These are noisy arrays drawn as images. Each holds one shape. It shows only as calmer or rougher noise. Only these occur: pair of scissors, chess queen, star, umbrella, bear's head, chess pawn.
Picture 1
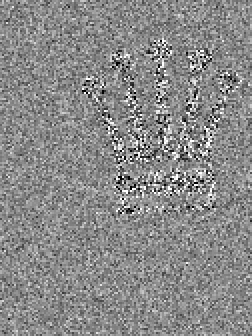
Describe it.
rough chess queen
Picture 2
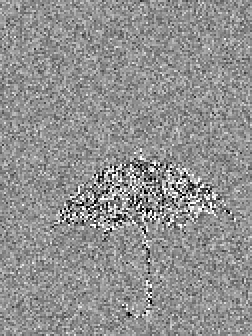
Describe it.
rough umbrella
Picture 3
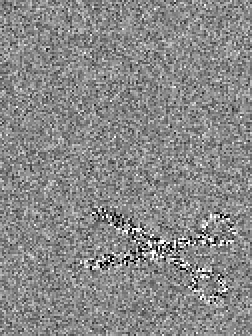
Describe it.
rough pair of scissors
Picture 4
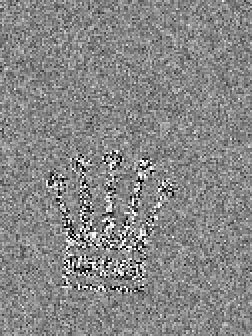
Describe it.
rough chess queen
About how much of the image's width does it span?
half
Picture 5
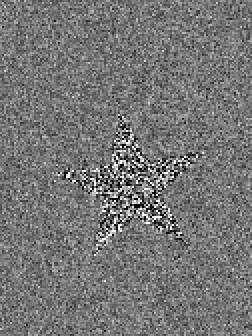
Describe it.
rough star
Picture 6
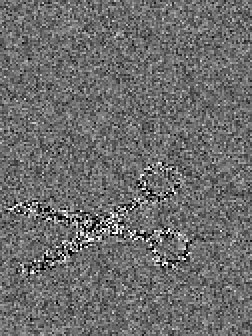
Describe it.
rough pair of scissors
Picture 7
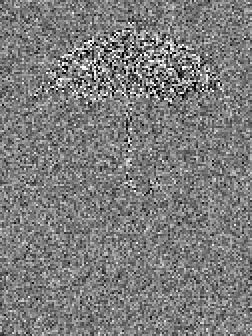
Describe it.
rough umbrella
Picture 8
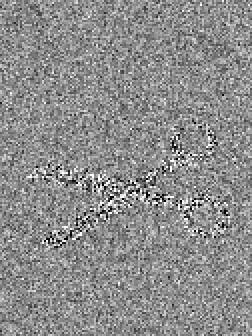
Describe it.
rough pair of scissors
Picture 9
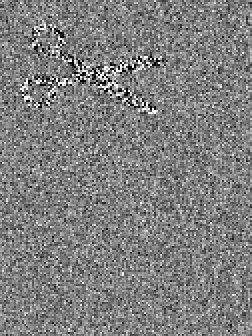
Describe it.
rough pair of scissors
